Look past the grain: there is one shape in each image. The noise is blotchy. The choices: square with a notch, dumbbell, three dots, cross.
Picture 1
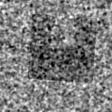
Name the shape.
square with a notch
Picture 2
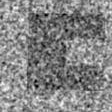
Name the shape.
square with a notch
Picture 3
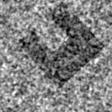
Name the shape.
square with a notch
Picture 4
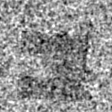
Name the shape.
square with a notch
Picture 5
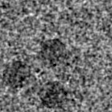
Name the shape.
three dots
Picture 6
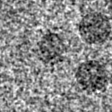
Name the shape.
three dots
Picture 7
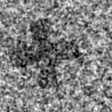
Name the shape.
cross
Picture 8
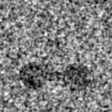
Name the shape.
dumbbell
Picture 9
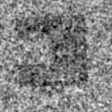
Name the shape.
square with a notch
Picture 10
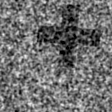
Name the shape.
cross
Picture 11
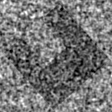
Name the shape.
square with a notch
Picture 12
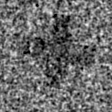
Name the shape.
cross
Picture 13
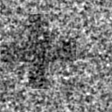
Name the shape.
cross
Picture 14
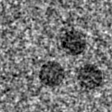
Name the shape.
three dots
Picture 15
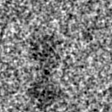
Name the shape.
dumbbell
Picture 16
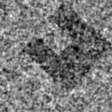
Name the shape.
square with a notch
